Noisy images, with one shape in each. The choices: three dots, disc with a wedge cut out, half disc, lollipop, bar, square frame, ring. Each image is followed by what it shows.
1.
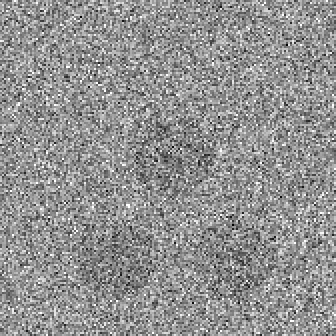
three dots
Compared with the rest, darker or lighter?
darker
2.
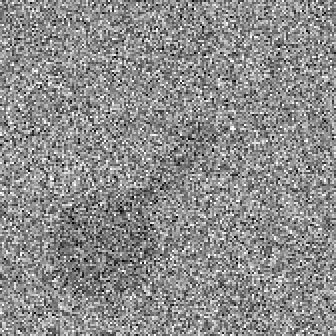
lollipop
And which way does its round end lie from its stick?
down and left
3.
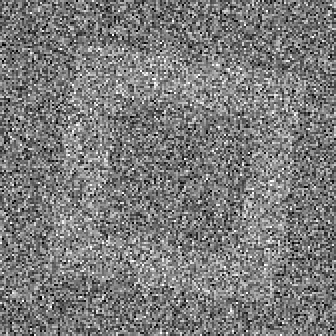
square frame
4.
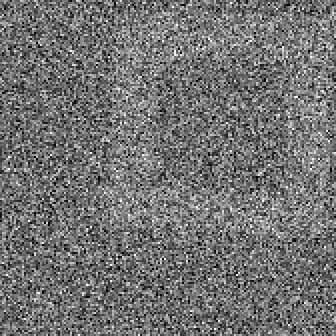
square frame
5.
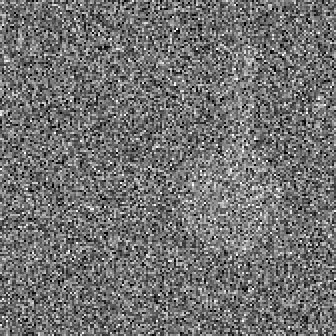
lollipop
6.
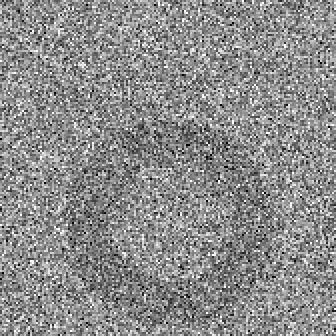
ring
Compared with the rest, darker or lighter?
darker
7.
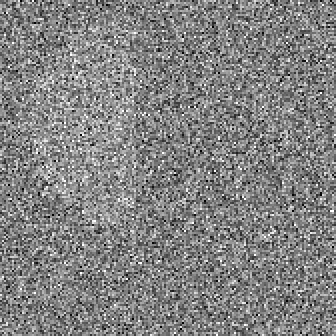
half disc
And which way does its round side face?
left
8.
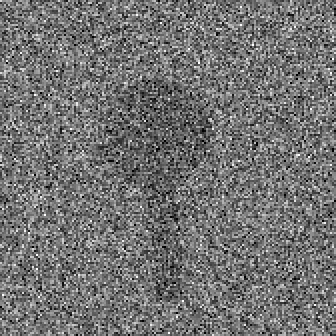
lollipop
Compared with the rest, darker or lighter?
darker
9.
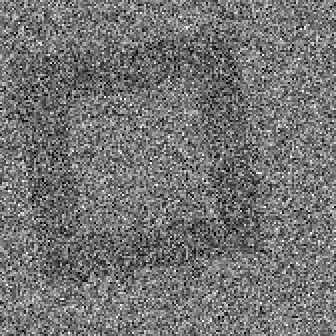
square frame
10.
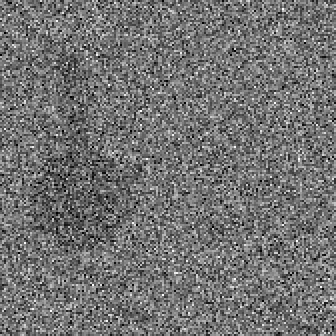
lollipop
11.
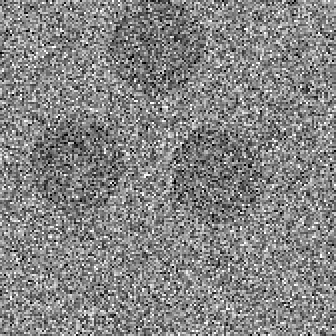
three dots
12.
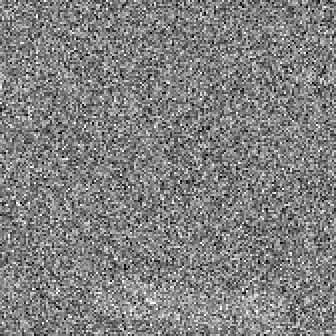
bar
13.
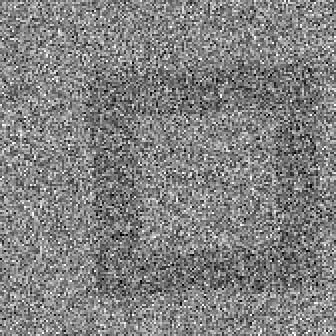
square frame
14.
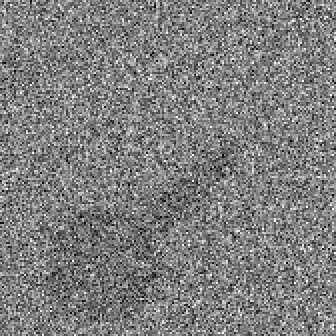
lollipop
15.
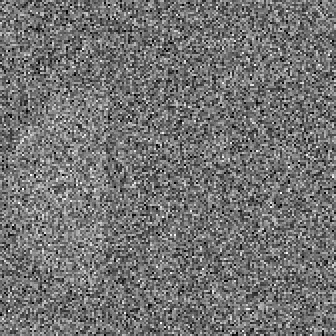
half disc
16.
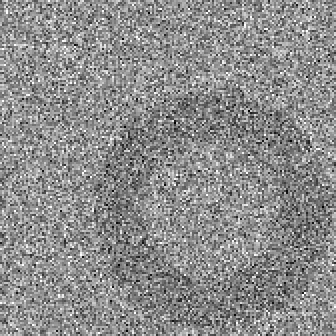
ring
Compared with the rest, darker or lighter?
darker
